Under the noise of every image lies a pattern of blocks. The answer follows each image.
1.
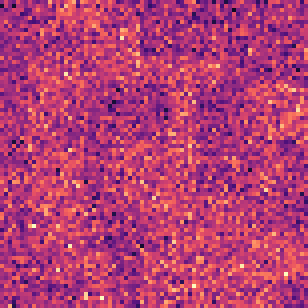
no symmetry
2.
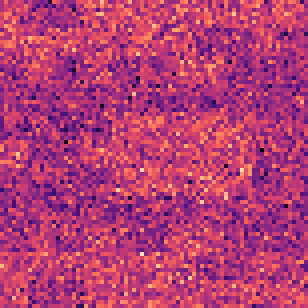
top and bottom mirror each other
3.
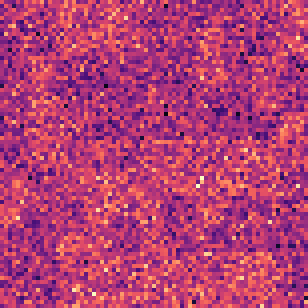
no symmetry
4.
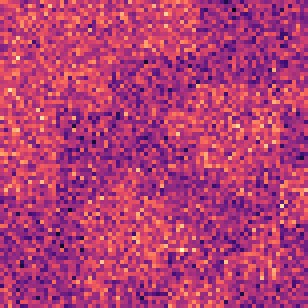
mirrored about the diagonal from the top left
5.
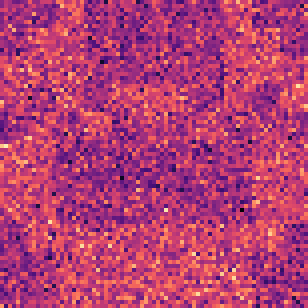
left and right mirror each other
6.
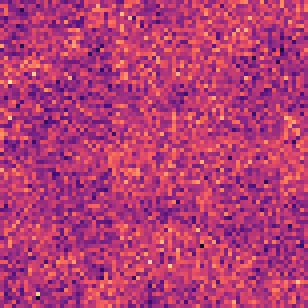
top and bottom mirror each other
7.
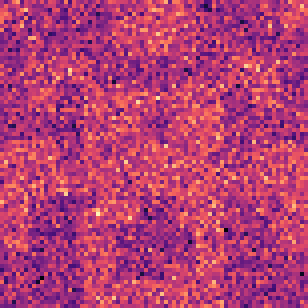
left and right mirror each other
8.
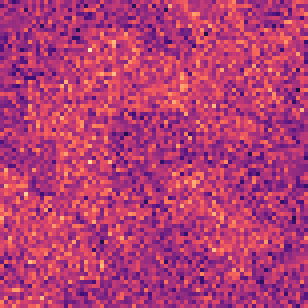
mirrored about the diagonal from the top left
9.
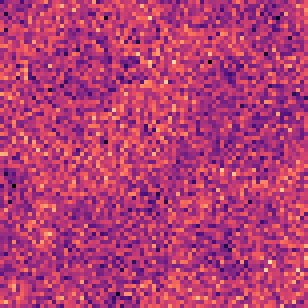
mirrored about the diagonal from the top left
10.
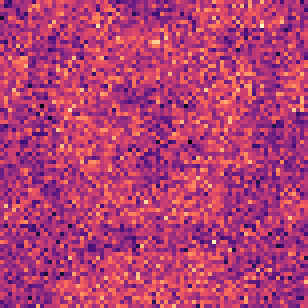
left and right mirror each other
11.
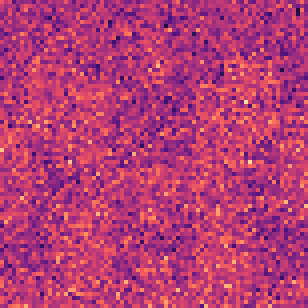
left and right mirror each other
